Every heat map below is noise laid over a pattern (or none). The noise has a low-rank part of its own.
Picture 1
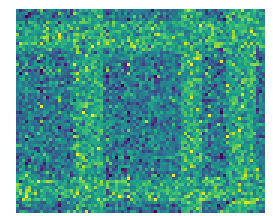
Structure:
bands of rows crossing bands of columns
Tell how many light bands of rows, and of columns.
2 and 3
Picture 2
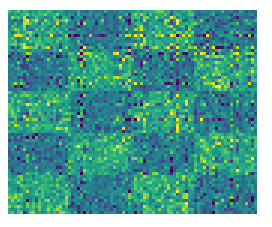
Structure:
a checkerboard
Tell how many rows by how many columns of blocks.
5 by 4
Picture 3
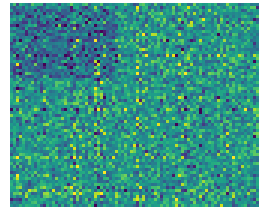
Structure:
one block
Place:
top left
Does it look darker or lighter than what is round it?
darker
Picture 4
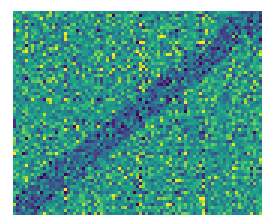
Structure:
a diagonal band
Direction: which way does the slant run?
bottom left to top right
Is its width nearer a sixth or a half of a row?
a sixth
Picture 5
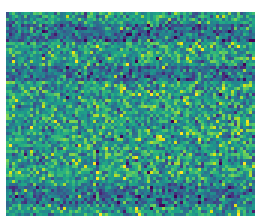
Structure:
bands of rows
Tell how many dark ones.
3
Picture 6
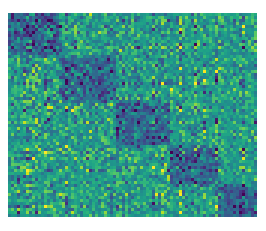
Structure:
blocks along the diagonal
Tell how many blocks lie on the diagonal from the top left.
5
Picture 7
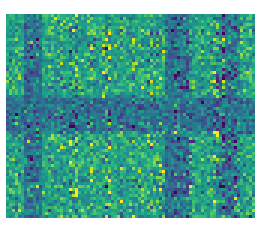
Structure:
bands of rows crossing bands of columns
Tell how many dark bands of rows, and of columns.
1 and 3
